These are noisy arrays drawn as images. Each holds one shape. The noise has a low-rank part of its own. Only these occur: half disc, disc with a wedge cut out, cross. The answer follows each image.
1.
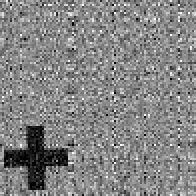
cross
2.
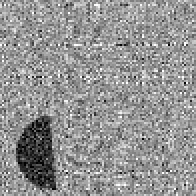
half disc
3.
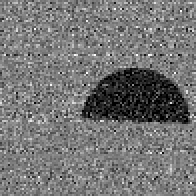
half disc
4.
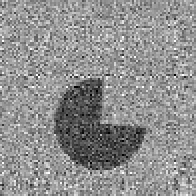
disc with a wedge cut out
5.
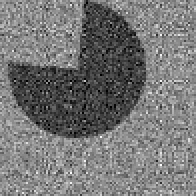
disc with a wedge cut out
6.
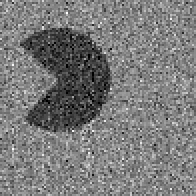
disc with a wedge cut out
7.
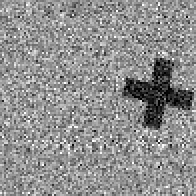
cross
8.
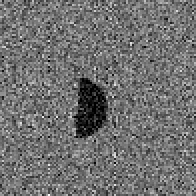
half disc
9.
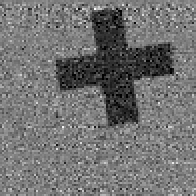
cross
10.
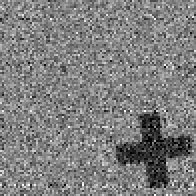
cross
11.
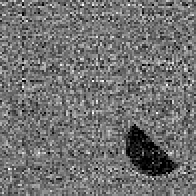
half disc
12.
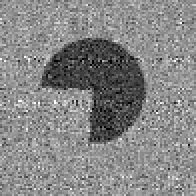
disc with a wedge cut out
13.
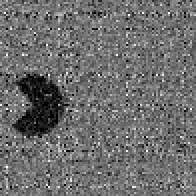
disc with a wedge cut out
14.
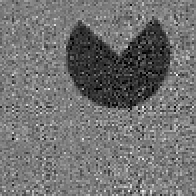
disc with a wedge cut out
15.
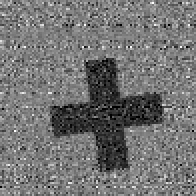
cross
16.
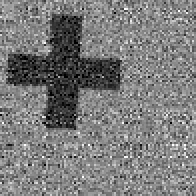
cross
